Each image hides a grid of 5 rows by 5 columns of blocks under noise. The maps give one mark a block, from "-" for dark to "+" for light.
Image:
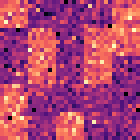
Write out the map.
+---+
-+-++
-+-+-
+----
+-+--
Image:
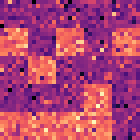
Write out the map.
-----
+-+-+
-+---
---+-
++++-
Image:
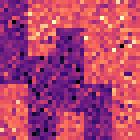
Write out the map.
-++++
-+-++
---++
+---+
+-+-+
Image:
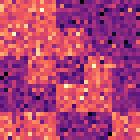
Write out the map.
++---
+++--
-+-+-
--++-
++--+
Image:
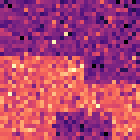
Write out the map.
-----
-----
+++--
+++++
++--+
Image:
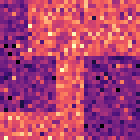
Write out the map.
-++++
-++++
--+--
--+--
+++--
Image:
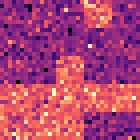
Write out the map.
---+-
-----
--+--
+++++
+++--
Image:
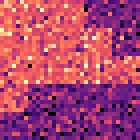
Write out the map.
+++--
++++-
+++++
+----
-----
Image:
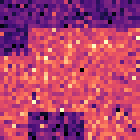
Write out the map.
-----
-++++
+++++
+++++
+--++
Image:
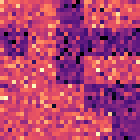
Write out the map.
++-++
-+---
++-++
+++--
++++-
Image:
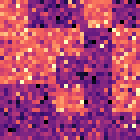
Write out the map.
+--+-
+++-+
++--+
--+-+
-----
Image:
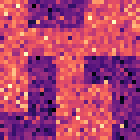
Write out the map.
+--++
+++++
+-+--
+-++-
--++-
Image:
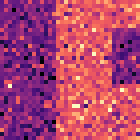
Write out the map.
--+++
--++-
--++-
--+++
--+++
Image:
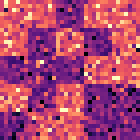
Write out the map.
++-++
+-+-+
---++
+-+--
-++--
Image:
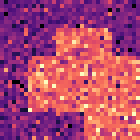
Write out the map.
-----
--++-
-++++
-++++
---++
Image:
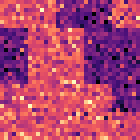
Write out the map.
++--+
-++--
-++--
++++-
+++++
